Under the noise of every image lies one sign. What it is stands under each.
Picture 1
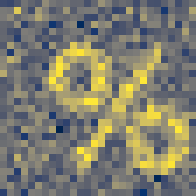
percent sign
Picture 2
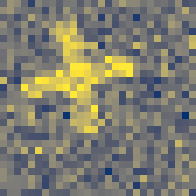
plus sign
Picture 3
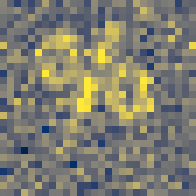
percent sign
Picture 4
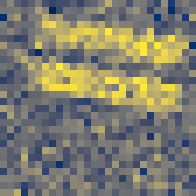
equals sign
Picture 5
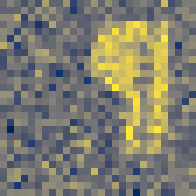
pilcrow
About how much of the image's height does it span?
two thirds
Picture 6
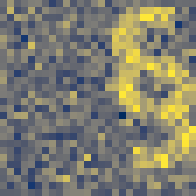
section sign
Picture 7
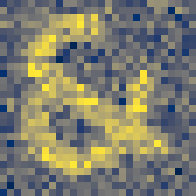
ampersand
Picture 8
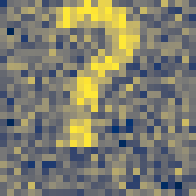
question mark
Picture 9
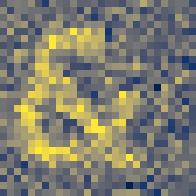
ampersand
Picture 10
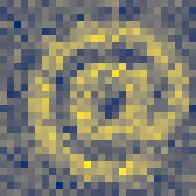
at sign
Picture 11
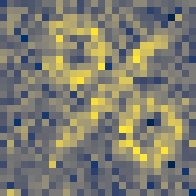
percent sign
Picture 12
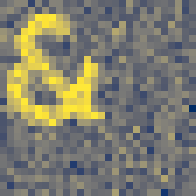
ampersand
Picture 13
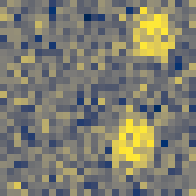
colon
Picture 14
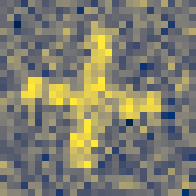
plus sign
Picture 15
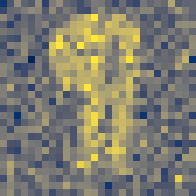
pilcrow
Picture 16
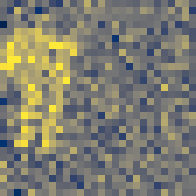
pilcrow
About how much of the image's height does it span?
two thirds
